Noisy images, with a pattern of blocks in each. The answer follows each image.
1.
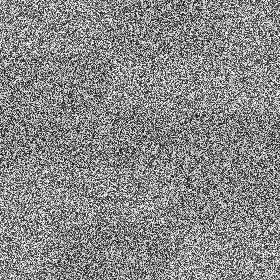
the same after a half turn
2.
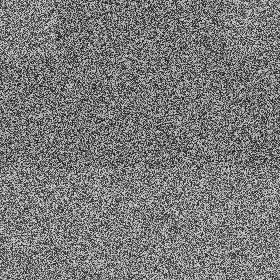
left and right mirror each other
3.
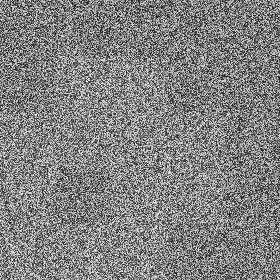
mirrored about the diagonal from the bottom left
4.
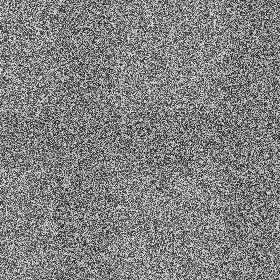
top and bottom mirror each other
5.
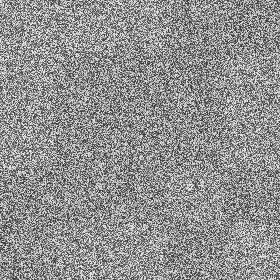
mirrored about the diagonal from the top left
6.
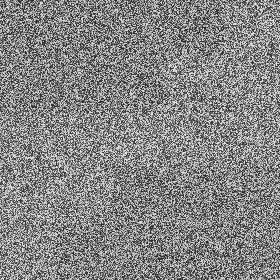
the same after a half turn
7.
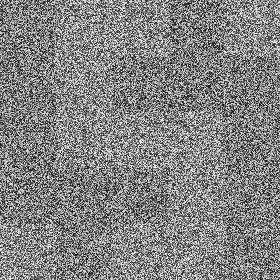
the same after a half turn
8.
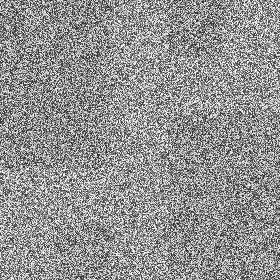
the same after a half turn
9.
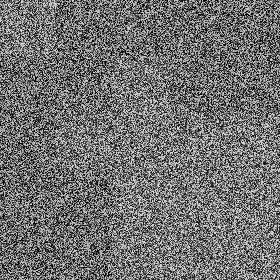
mirrored about the diagonal from the top left
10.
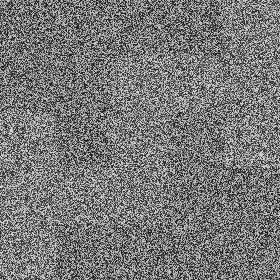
the same after a half turn
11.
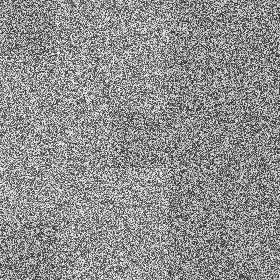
top and bottom mirror each other
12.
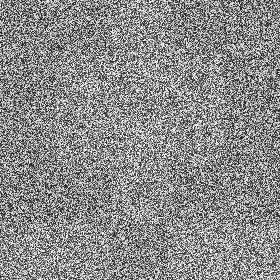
left and right mirror each other
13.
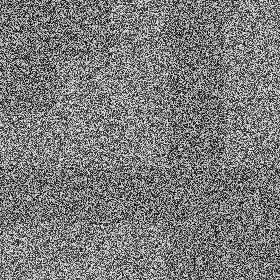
mirrored about the diagonal from the top left
